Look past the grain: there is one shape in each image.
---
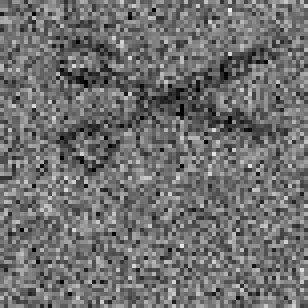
pair of scissors
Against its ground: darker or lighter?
darker
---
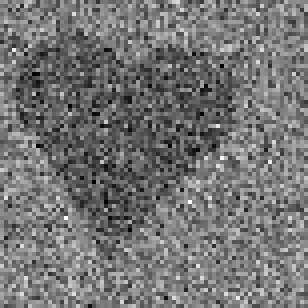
heart
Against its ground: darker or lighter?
darker
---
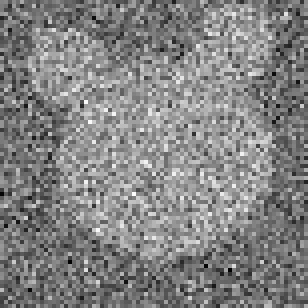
bear's head
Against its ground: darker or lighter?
lighter
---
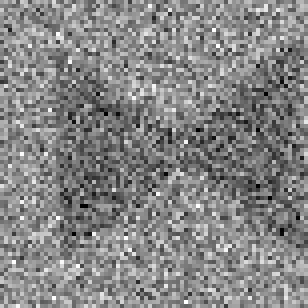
bow tie
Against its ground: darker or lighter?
darker
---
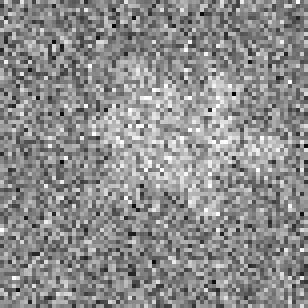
turtle
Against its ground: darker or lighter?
lighter
